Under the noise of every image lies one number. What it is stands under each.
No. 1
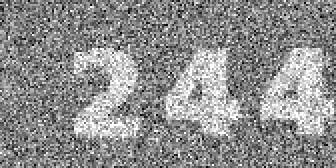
244
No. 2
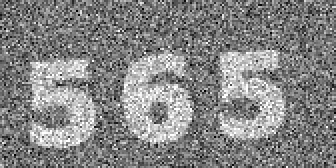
565
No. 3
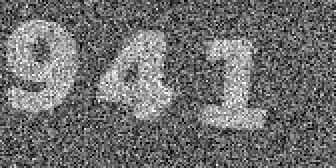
941
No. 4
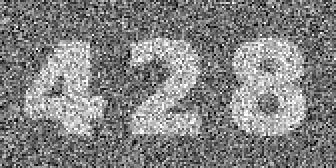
428
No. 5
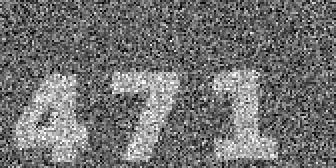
471
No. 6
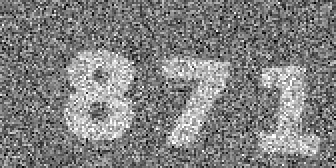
871
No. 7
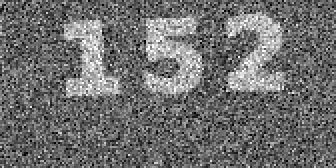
152
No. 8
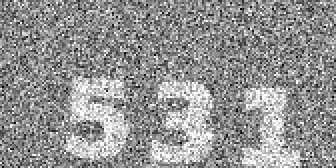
531
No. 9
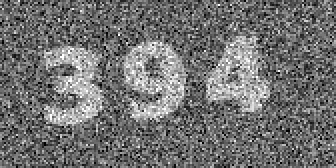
394
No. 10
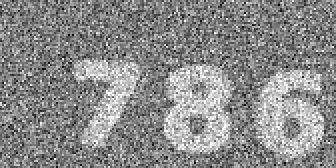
786
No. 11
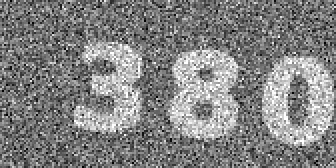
380
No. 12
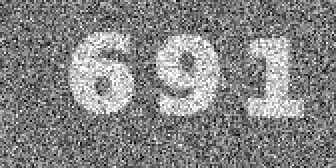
691
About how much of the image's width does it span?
two thirds
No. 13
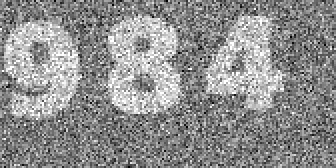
984
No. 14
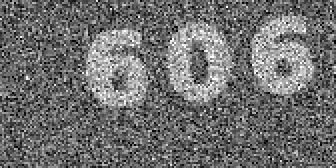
606
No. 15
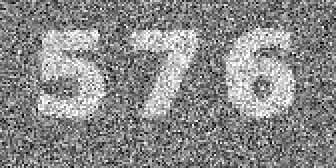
576
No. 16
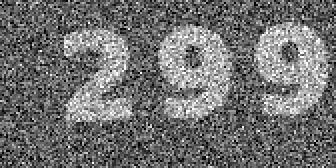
299
